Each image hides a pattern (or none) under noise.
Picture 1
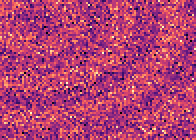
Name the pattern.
rings round one point
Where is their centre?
top left
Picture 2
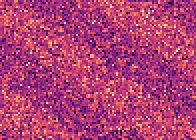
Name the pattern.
diagonal stripes
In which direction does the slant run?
top left to bottom right
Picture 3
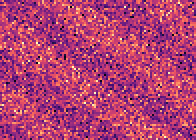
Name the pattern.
diagonal stripes
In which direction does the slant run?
top left to bottom right
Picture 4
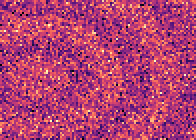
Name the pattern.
rings round one point
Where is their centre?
middle left
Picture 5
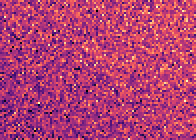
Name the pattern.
a smooth slope
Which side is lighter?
top right
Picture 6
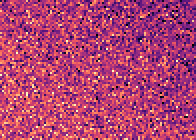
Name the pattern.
a smooth slope
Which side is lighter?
bottom left
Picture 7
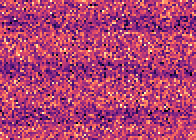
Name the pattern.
horizontal stripes
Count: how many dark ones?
3
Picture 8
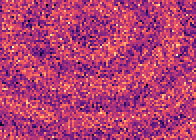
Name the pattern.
rings round one point
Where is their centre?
top middle
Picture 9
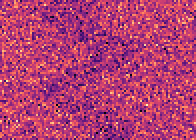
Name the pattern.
a wavy band
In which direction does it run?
top to bottom
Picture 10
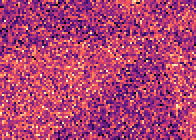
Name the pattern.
spokes from one point
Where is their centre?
top right
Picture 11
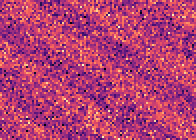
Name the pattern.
diagonal stripes
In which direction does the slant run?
top left to bottom right
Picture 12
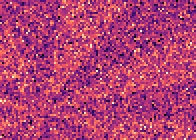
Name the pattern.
spokes from one point
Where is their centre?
bottom left
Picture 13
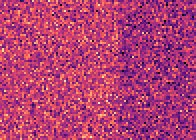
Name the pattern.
a sharp edge
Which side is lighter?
left
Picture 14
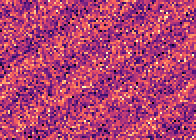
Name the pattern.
diagonal stripes
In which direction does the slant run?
bottom left to top right
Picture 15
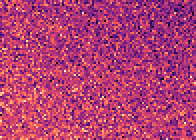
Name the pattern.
a smooth slope
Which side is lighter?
bottom left
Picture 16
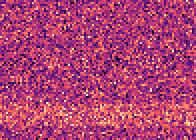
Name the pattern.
one horizontal stripe
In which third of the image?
bottom
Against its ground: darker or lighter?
lighter
